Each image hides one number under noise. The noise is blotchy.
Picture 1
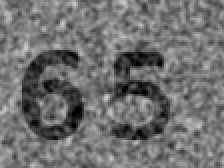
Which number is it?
65
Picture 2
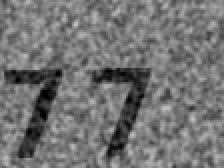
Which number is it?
77
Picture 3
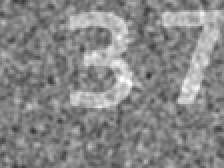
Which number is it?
37
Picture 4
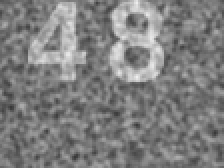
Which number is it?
48
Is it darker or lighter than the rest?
lighter
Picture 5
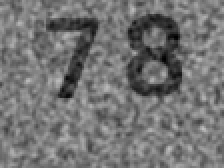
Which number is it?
78
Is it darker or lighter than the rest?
darker
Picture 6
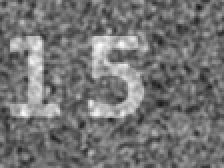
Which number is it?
15
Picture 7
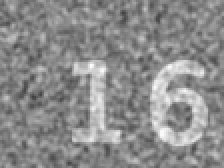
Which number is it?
16
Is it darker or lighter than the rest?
lighter
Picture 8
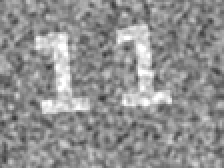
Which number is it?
11
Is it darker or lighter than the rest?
lighter
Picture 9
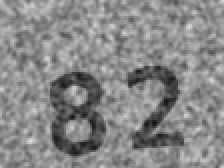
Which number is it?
82
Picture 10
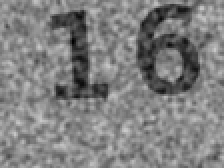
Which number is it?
16
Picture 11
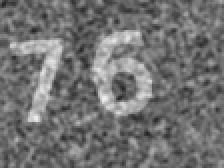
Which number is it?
76
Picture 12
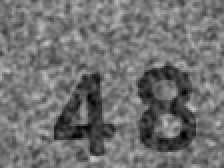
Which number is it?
48
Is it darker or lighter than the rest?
darker
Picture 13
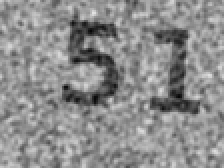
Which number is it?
51
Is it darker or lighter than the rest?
darker
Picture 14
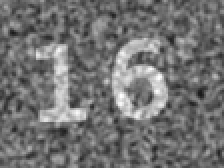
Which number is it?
16
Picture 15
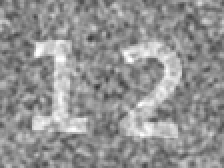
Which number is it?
12
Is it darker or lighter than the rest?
lighter
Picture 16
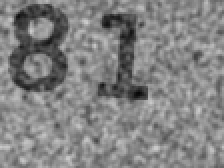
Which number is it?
81
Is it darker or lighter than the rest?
darker
